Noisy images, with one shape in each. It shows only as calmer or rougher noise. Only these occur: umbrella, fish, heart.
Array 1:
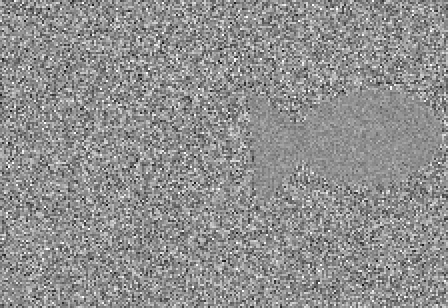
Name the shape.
fish
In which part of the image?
middle right
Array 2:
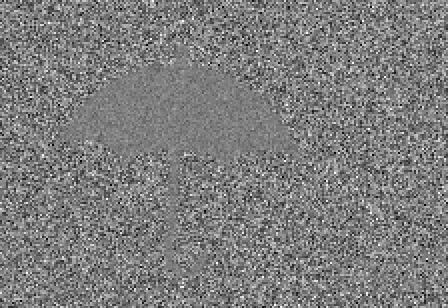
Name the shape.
umbrella
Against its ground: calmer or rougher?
calmer
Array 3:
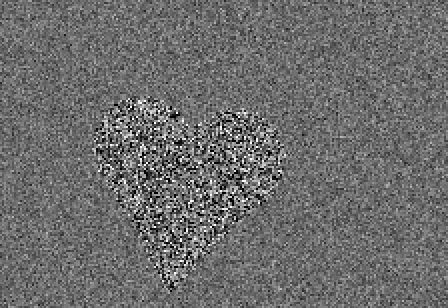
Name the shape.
heart
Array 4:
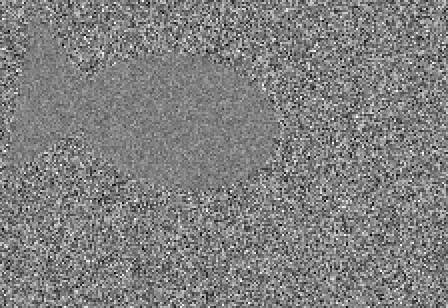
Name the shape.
fish
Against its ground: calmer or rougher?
calmer
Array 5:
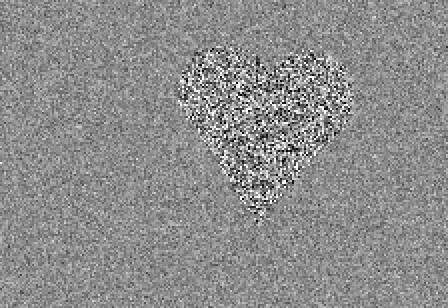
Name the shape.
heart
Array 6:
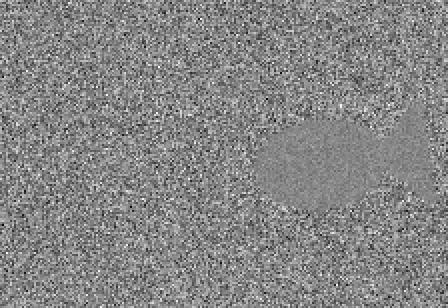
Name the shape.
fish
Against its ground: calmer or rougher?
calmer
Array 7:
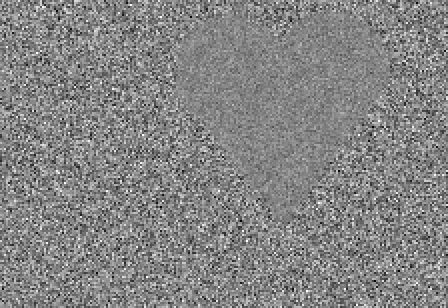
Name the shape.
heart
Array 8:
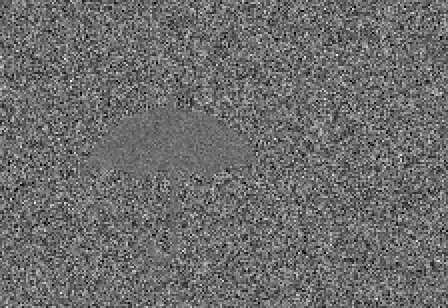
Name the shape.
umbrella
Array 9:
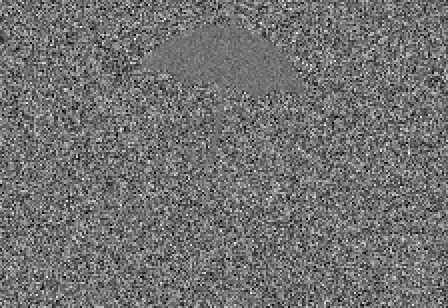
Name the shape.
umbrella
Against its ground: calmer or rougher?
calmer
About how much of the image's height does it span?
half
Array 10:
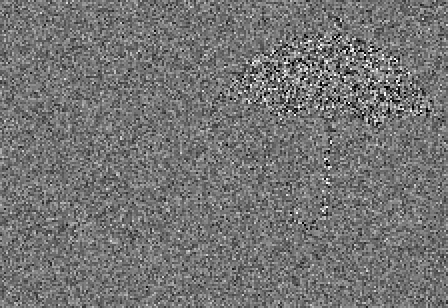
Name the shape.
umbrella
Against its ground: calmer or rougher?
rougher
